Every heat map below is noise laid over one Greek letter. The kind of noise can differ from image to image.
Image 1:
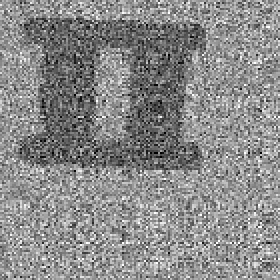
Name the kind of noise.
low rank plus noise
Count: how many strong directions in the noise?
three or four
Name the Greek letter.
pi
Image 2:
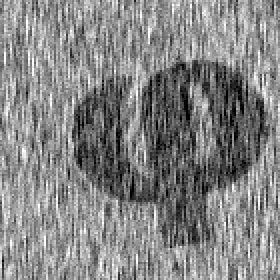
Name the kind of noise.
streaked along the columns
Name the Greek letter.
phi
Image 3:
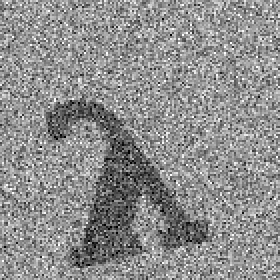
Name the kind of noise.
independent entries
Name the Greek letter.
lambda
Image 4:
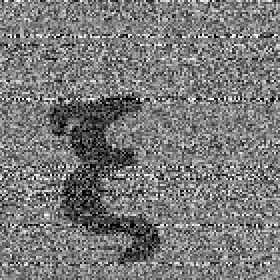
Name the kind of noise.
rows of uneven size
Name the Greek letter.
xi
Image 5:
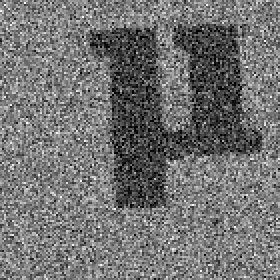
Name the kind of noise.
independent entries
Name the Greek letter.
mu
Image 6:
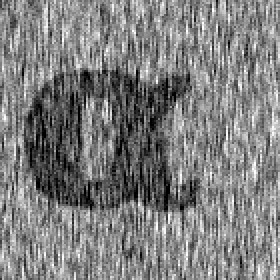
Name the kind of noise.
streaked along the columns
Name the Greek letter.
alpha
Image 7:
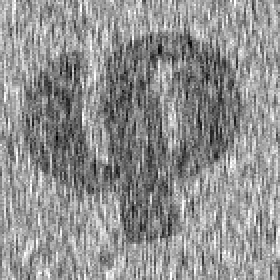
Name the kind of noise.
streaked along the columns
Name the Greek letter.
phi
